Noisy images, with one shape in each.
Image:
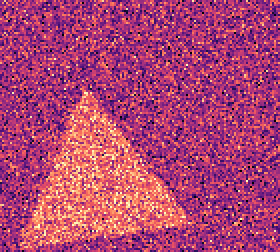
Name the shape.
triangle
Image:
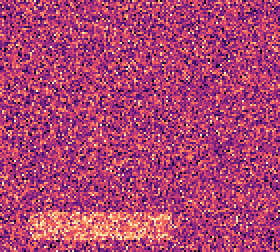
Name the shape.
bar
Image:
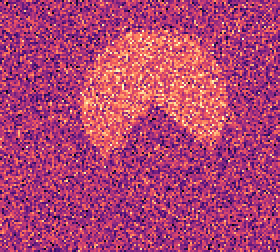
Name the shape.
disc with a wedge cut out
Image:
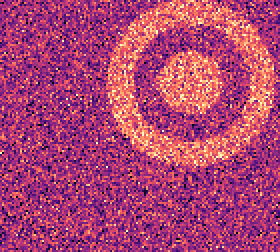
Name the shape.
bullseye
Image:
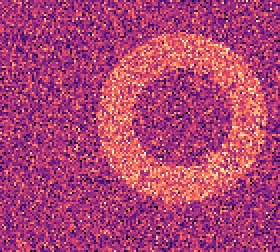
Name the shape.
ring
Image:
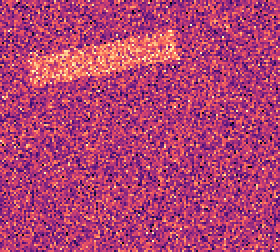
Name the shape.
bar
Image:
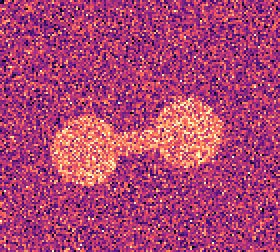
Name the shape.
dumbbell
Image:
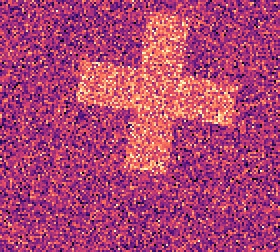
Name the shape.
cross
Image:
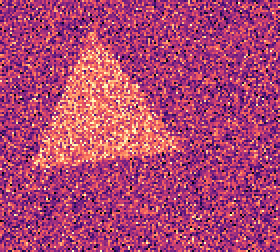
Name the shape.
triangle
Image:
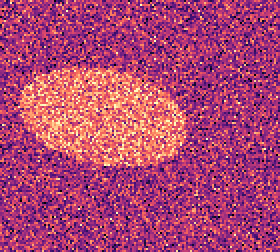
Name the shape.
ellipse
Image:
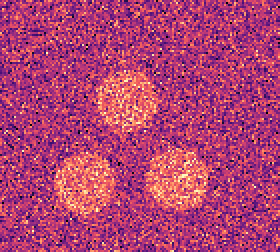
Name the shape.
three dots
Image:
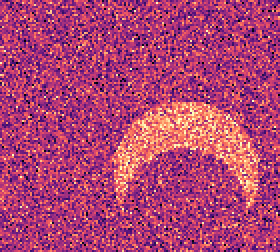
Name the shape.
crescent
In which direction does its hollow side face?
down
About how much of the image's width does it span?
half
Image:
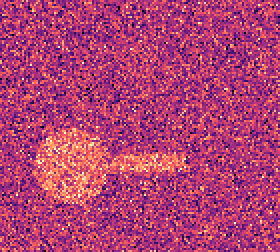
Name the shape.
lollipop
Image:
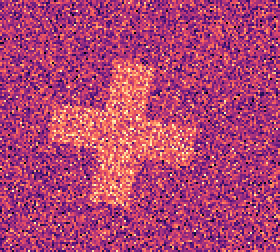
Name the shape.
cross
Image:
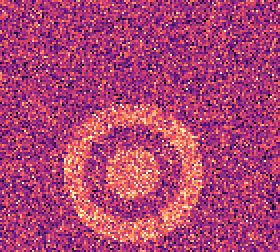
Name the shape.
bullseye
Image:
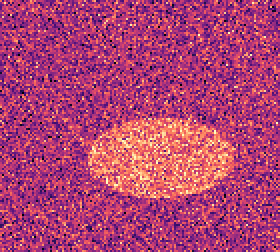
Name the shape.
ellipse
